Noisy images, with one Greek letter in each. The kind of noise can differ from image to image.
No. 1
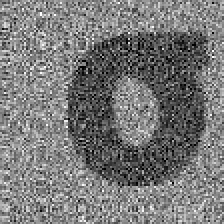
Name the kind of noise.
low rank plus noise
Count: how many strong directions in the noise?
one
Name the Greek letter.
sigma
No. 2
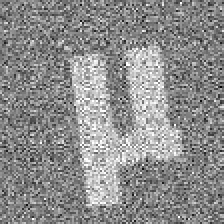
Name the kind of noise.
low rank plus noise
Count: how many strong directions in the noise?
one
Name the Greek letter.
mu
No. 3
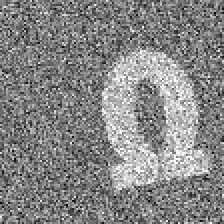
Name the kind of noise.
independent entries
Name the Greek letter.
omega
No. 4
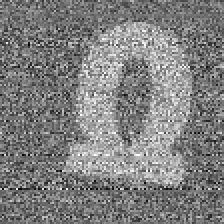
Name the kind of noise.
rows of uneven size
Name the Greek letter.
omega
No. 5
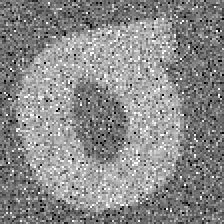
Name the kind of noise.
heavy tails
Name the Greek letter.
sigma
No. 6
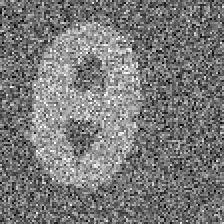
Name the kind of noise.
independent entries
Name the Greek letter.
theta
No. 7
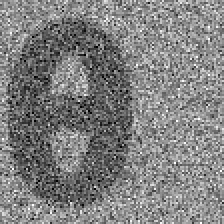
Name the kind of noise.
independent entries
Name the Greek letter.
theta
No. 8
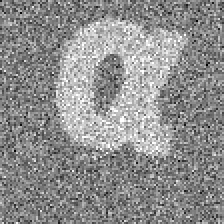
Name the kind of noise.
independent entries
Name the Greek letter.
alpha
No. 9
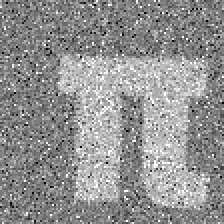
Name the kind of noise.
heavy tails
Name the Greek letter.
pi
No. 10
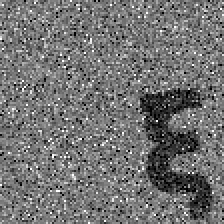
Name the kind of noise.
heavy tails
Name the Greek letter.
xi
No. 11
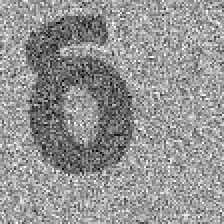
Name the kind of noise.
independent entries
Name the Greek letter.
delta
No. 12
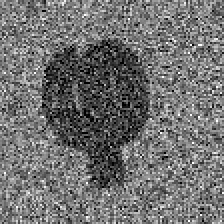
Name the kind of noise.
low rank plus noise
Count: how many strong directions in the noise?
five to eight
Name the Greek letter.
phi
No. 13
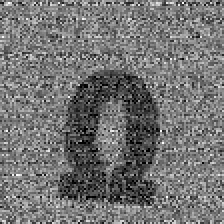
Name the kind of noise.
rows of uneven size
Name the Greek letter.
omega
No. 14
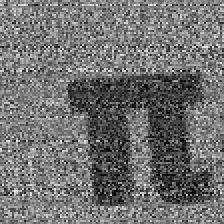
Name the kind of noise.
rows of uneven size
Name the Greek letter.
pi
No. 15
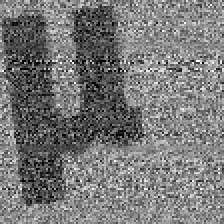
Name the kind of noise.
rows of uneven size
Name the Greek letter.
mu
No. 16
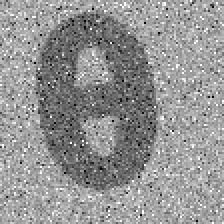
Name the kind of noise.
heavy tails
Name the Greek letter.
theta
